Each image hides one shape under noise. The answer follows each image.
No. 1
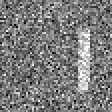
light bar
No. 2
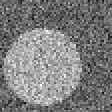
light disc
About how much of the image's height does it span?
two thirds
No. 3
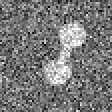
light dumbbell
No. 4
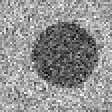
dark disc
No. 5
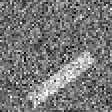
light bar
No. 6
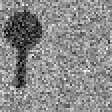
dark lollipop
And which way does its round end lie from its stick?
up
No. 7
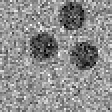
dark three dots
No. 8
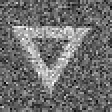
light triangle frame
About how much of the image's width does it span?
two thirds
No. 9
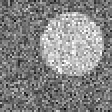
light disc
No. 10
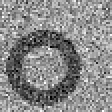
dark ring
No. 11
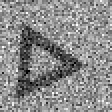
dark triangle frame
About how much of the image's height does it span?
two thirds
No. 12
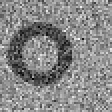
dark ring
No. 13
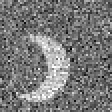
light crescent
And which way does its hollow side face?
left
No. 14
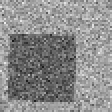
dark square
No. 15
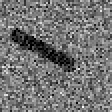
dark bar
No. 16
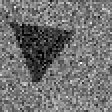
dark triangle
